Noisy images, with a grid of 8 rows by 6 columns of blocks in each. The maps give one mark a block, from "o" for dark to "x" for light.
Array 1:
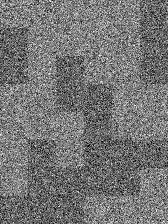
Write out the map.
x x x x x o
o x x x x o
o x o x x o
x x o o x x
x x x o x x
x o x o o o
x o o o o x
o o o x x x
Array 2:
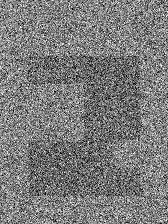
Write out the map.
x x x x x x
x x x x x x
x o o o o x
x x x o o x
x x x o o x
x o o o x x
x o o o o x
x x x x x x
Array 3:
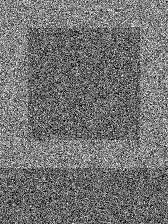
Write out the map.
x x x x x x
x o o o o x
x o o o o x
x o o o o x
x o o o o x
x x x x x x
o o o o o o
o o o o o o
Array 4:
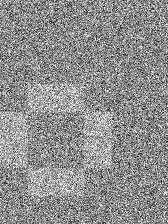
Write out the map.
o o o o o o
o o o o o o
o o o o o o
o x x o o o
x o o x o o
x o o x o o
o x x o o o
o o o o o o
